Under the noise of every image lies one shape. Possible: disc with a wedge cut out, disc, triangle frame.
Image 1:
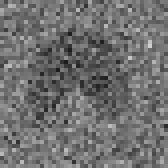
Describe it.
dark disc with a wedge cut out
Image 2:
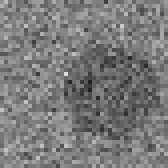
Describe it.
dark disc
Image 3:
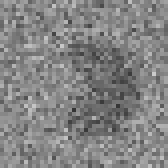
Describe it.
dark disc with a wedge cut out
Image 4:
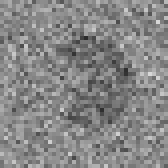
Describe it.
dark disc with a wedge cut out
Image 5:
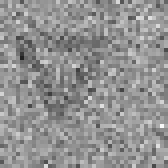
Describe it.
dark triangle frame
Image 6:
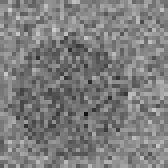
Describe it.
dark disc
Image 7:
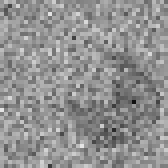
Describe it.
dark disc with a wedge cut out
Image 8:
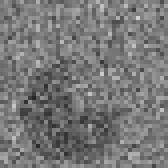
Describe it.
dark disc with a wedge cut out
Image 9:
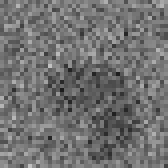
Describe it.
dark disc with a wedge cut out
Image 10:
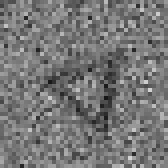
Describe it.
dark triangle frame
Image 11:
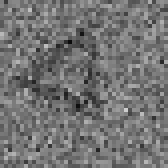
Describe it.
dark triangle frame
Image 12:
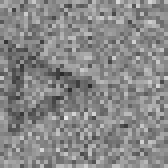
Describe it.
dark triangle frame
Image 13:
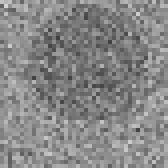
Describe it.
dark disc
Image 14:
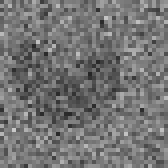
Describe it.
dark disc with a wedge cut out
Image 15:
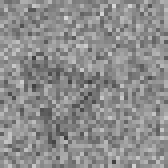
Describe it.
dark triangle frame
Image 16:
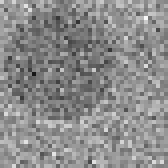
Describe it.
dark disc
